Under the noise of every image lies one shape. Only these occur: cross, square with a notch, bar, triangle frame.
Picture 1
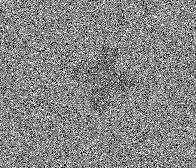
cross
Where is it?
centre
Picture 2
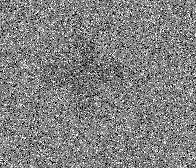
cross
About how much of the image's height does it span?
half
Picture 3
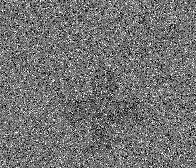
cross
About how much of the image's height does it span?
half
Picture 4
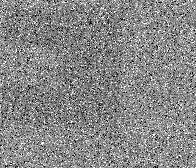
square with a notch
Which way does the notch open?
left
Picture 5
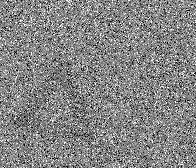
triangle frame
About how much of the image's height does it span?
half
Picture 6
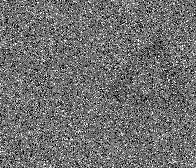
triangle frame
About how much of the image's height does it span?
half
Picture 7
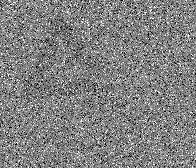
triangle frame
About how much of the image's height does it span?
half
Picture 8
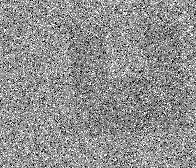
square with a notch
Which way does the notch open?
up
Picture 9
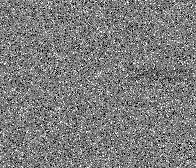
bar
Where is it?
middle right
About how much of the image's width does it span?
a third
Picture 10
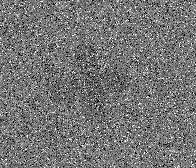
cross
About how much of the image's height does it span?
half
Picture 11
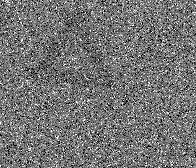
triangle frame
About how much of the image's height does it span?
half
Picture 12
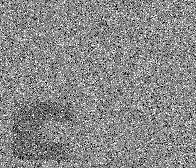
square with a notch
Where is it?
bottom left
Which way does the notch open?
right
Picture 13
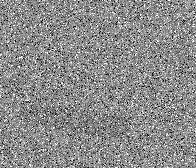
bar
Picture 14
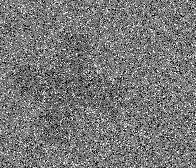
cross
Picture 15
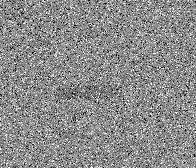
bar
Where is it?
centre
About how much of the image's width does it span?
a third
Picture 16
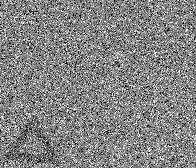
triangle frame
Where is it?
bottom left
